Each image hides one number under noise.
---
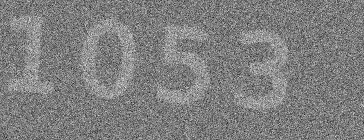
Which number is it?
1053
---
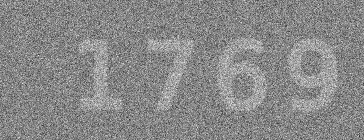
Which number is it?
1769
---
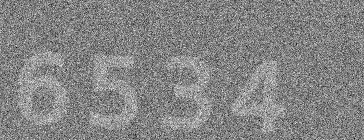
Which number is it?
6534
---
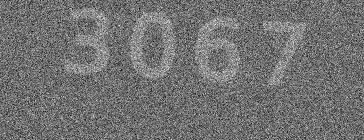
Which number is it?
3067
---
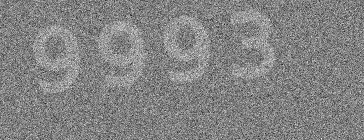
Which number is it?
9993
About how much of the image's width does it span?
two thirds
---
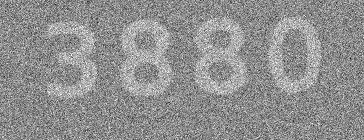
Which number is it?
3880
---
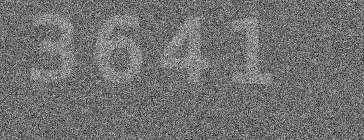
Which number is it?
3641
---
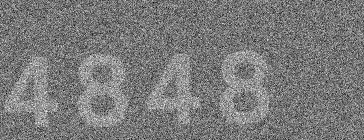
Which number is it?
4848
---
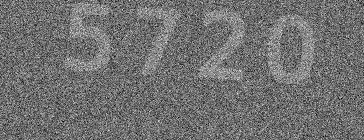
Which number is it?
5720
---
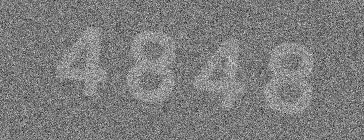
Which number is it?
4848
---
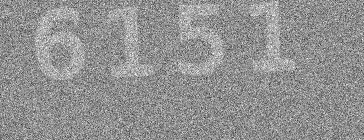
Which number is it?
6151
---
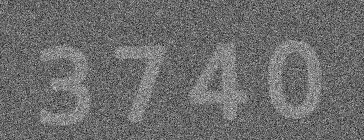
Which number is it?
3740
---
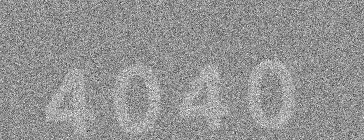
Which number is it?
4040
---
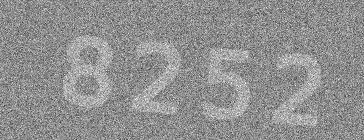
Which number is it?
8252
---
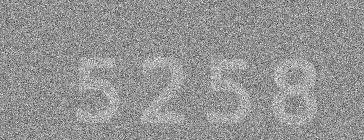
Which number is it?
5258
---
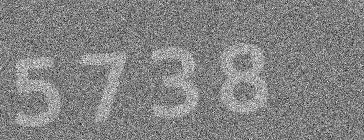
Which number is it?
5738
